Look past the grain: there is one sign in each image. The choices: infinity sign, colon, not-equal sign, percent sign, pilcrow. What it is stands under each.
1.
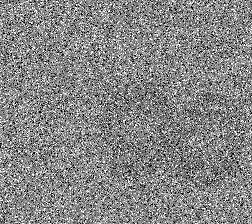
infinity sign
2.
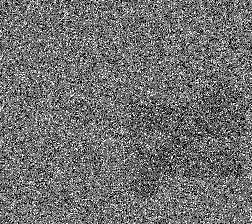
not-equal sign
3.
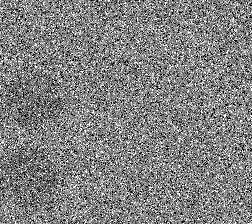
colon
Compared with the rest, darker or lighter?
darker
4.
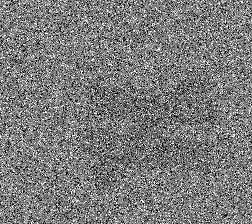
not-equal sign
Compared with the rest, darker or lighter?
darker
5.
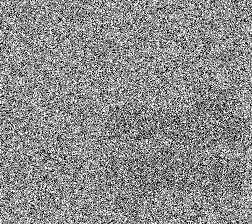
not-equal sign
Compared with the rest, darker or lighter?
darker
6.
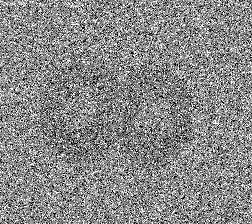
infinity sign
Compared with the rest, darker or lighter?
darker
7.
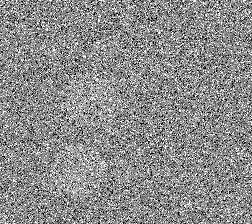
colon
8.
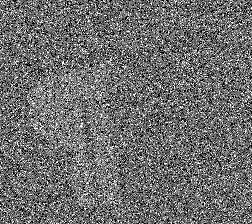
pilcrow
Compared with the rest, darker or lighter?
lighter
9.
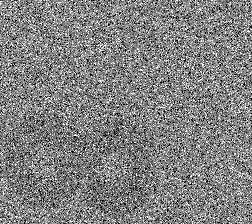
infinity sign
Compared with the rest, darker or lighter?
darker
